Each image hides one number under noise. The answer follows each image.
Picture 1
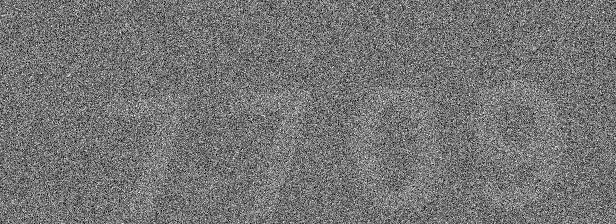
7709
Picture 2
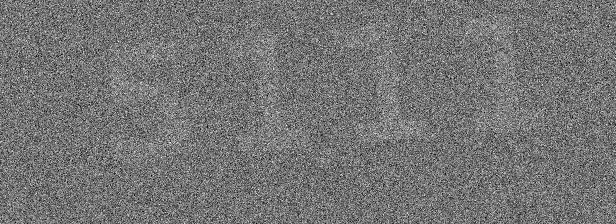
5111
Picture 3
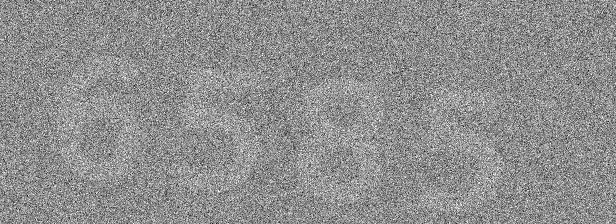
6585
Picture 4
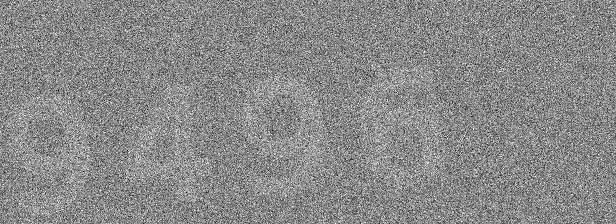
9496
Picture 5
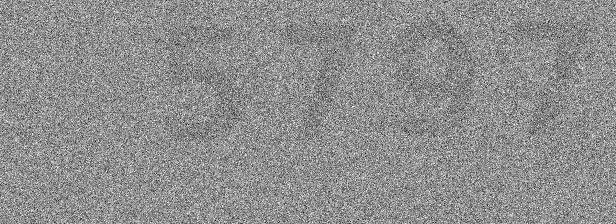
5797
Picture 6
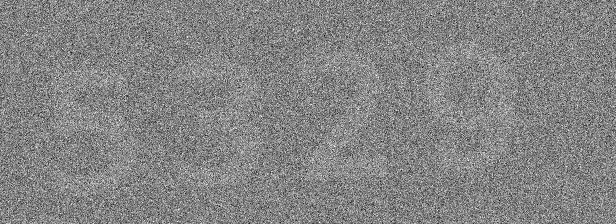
5329
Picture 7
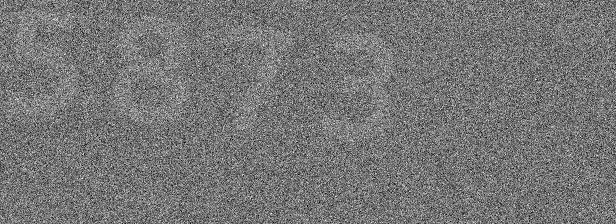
5873
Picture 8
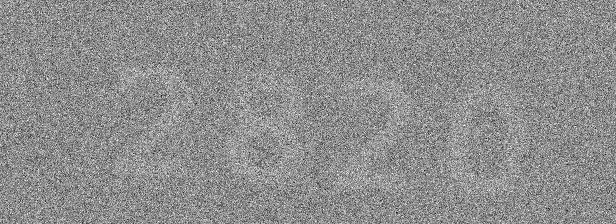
2820
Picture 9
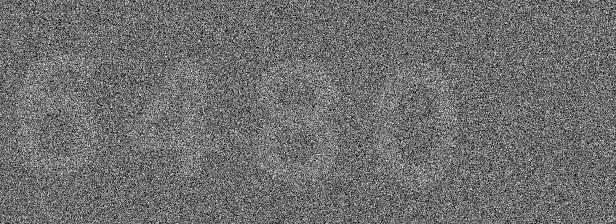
6480
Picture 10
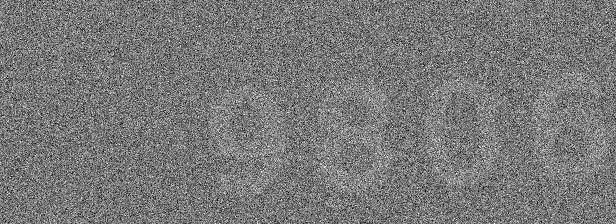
9806
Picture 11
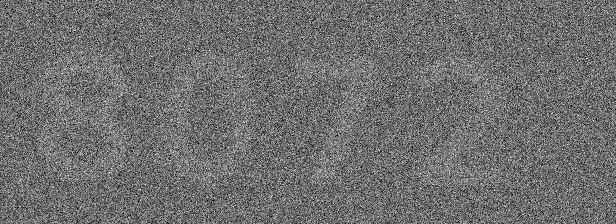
8072
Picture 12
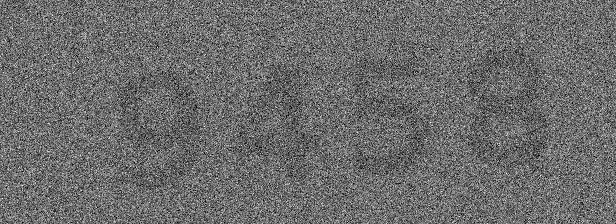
9458
